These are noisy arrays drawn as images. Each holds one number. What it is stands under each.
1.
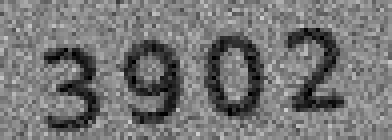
3902
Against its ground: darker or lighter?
darker
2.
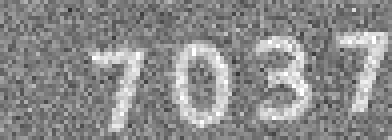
7037
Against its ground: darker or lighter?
lighter
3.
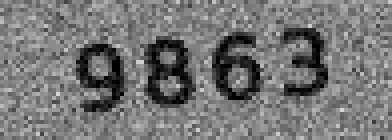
9863
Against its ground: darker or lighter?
darker
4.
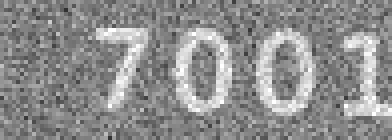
7001
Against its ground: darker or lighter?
lighter
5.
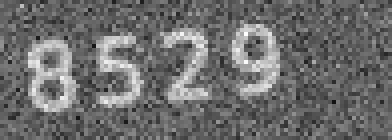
8529
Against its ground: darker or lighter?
lighter
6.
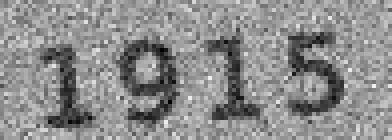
1915
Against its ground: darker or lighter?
darker
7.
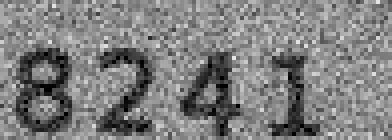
8241
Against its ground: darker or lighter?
darker
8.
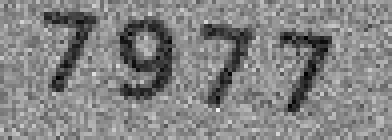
7977
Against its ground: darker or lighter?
darker
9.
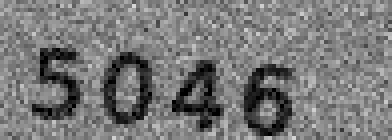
5046
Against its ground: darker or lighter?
darker
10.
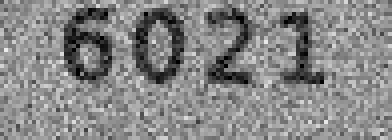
6021
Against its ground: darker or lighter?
darker
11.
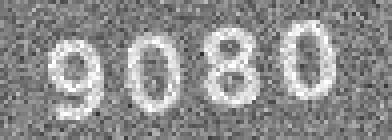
9080
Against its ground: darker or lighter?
lighter
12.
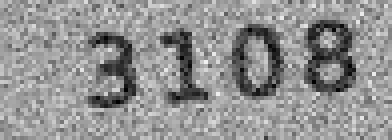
3108
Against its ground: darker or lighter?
darker
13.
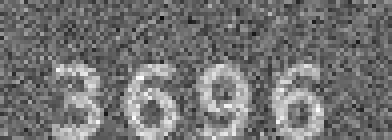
3696
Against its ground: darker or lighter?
lighter
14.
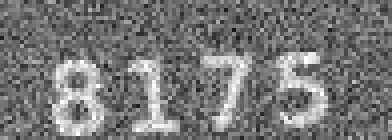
8175
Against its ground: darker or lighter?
lighter
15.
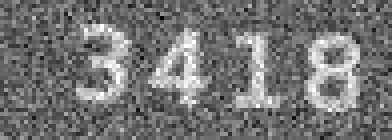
3418
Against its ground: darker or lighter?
lighter
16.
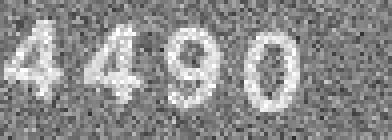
4490
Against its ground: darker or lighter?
lighter
